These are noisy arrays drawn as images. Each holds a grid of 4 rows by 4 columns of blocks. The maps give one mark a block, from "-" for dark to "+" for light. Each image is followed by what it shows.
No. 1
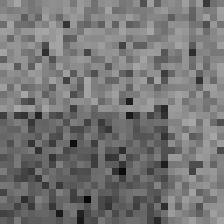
++++
++++
---+
---+
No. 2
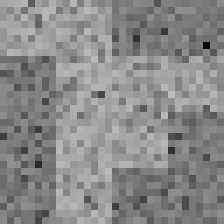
++--
-+++
-++-
-+--
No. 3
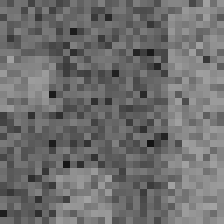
---+
+--+
---+
-+-+
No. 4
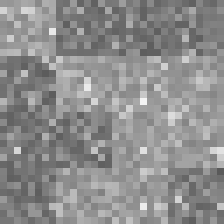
+---
-+++
--++
-++-
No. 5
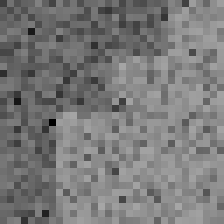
---+
--++
-+++
-+++
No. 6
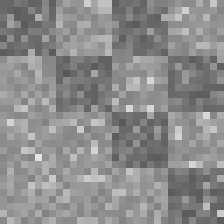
-+-+
+-+-
++-+
+++-
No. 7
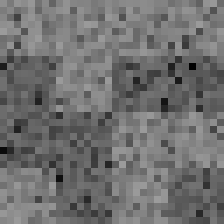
++++
-+--
--++
+-+-
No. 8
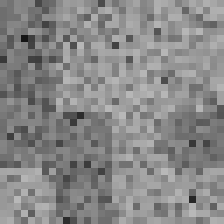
-+++
-+++
--+-
+-++
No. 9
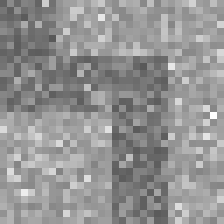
-+++
---+
++-+
++-+
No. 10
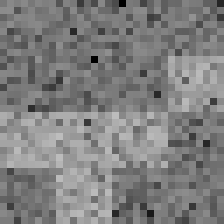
----
---+
+++-
-+--
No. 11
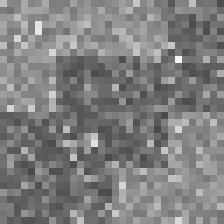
+++-
+---
---+
--++
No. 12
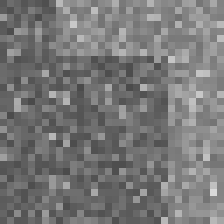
-+++
---+
---+
---+
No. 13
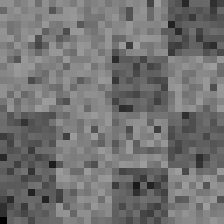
+++-
++-+
-++-
-+-+
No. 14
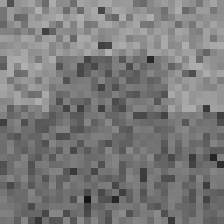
++++
+--+
----
----
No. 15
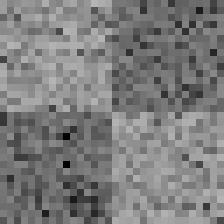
++--
++--
--++
--++
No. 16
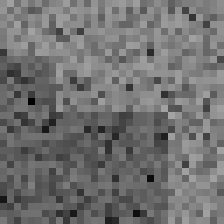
++++
-+++
---+
---+
